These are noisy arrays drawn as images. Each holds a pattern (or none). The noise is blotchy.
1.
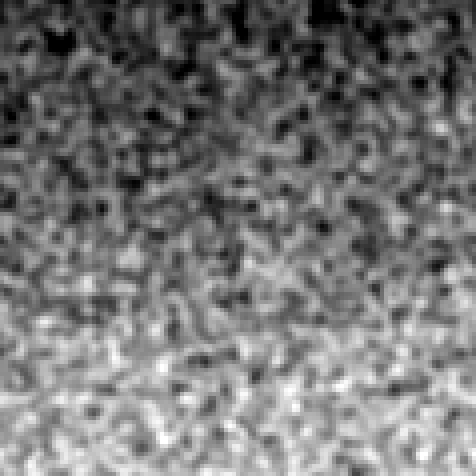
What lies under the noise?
a smooth slope
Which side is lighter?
bottom
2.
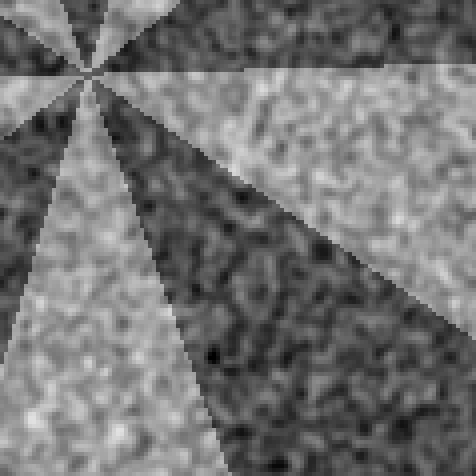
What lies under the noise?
spokes from one point
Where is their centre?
top left
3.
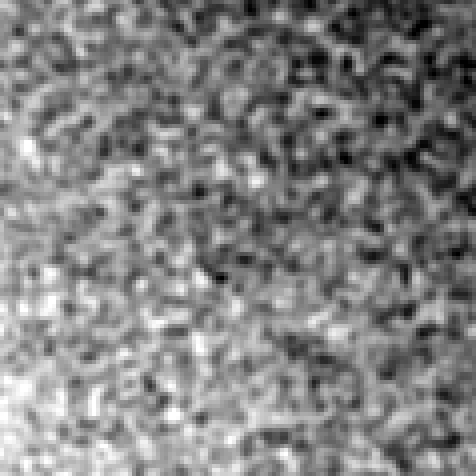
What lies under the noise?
a smooth slope
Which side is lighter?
bottom left
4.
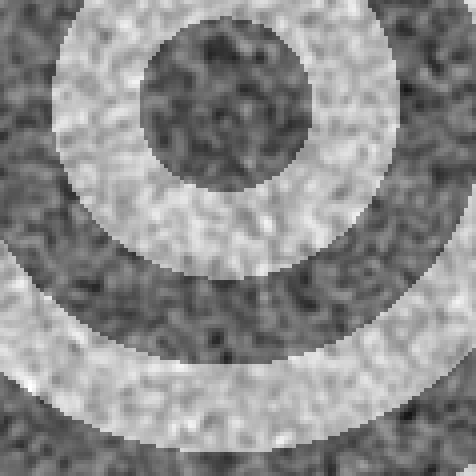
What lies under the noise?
rings round one point
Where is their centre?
top middle
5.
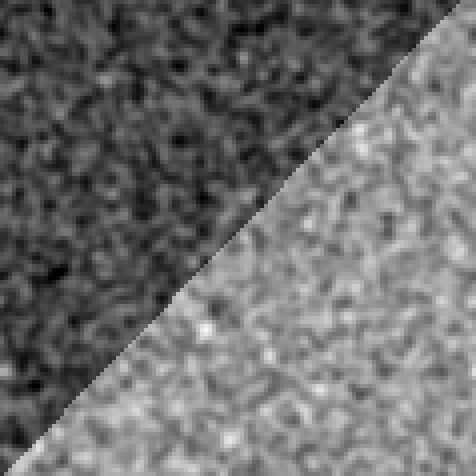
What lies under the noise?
a sharp edge
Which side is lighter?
bottom right
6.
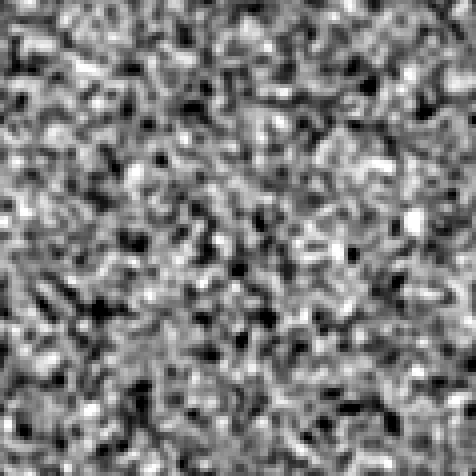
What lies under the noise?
only noise
